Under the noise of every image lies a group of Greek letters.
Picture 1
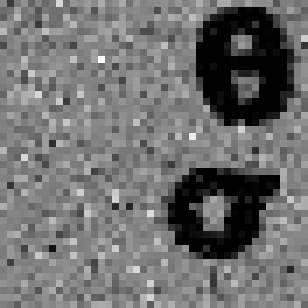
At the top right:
theta
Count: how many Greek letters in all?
2
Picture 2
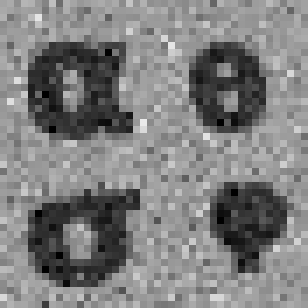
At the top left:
alpha
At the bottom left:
sigma
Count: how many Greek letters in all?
4
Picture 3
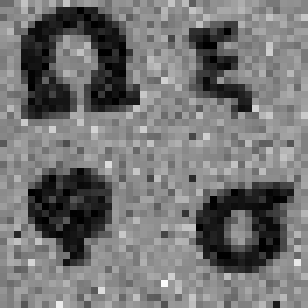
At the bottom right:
sigma
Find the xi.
top right
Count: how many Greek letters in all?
4
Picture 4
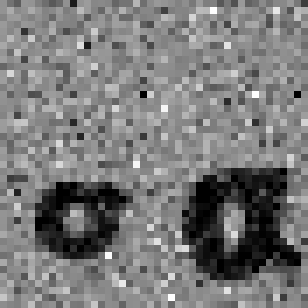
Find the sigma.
bottom left
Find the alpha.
bottom right
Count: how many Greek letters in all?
2
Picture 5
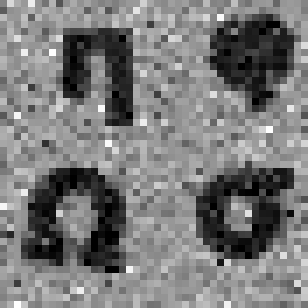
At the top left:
eta
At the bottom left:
omega
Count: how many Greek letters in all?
4
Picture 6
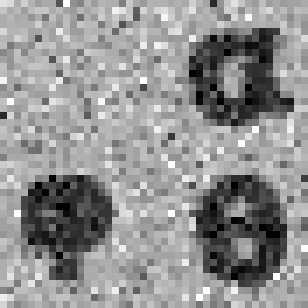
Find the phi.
bottom left
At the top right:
alpha
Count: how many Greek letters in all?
3
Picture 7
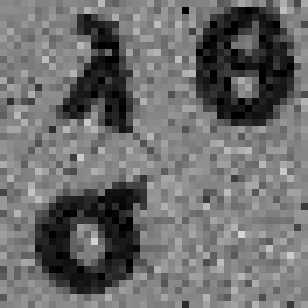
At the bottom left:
sigma
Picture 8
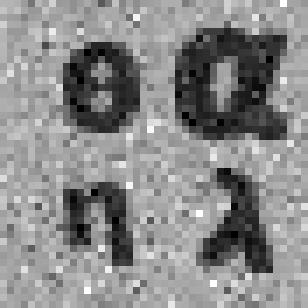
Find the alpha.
top right
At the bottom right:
lambda
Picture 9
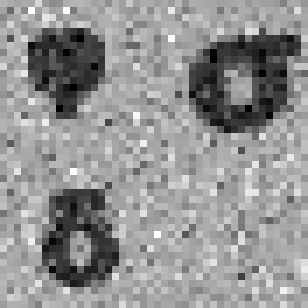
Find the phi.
top left
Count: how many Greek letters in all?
3
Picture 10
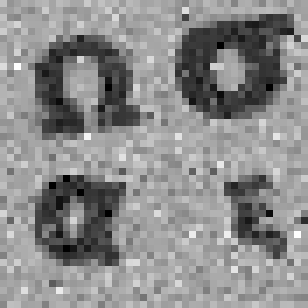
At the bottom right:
xi
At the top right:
sigma
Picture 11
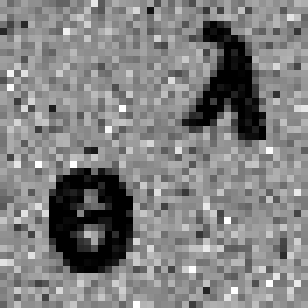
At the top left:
nothing
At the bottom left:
theta
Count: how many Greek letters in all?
2
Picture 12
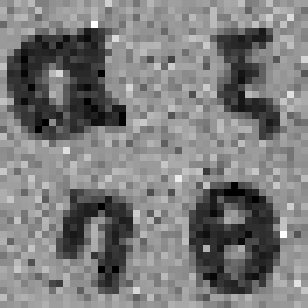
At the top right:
xi
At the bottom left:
eta
